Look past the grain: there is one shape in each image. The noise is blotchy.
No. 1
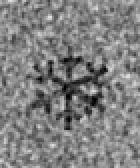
dark snowflake
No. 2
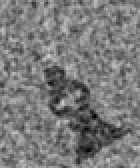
dark chess bishop
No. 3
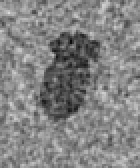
dark footprint
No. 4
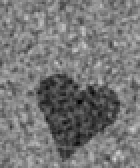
dark heart
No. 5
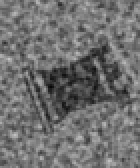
dark chess rook
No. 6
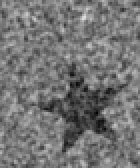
dark star
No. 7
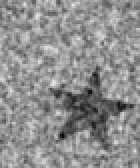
dark star
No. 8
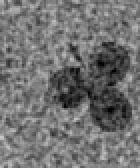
dark club
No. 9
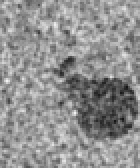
dark pear
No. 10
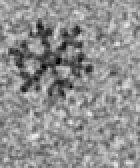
dark snowflake
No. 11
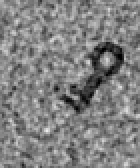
dark key
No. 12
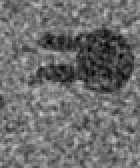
dark rabbit's head
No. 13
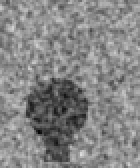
dark light bulb
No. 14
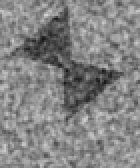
dark bow tie
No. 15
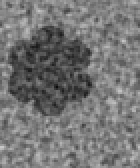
dark flower
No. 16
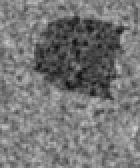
dark ghost
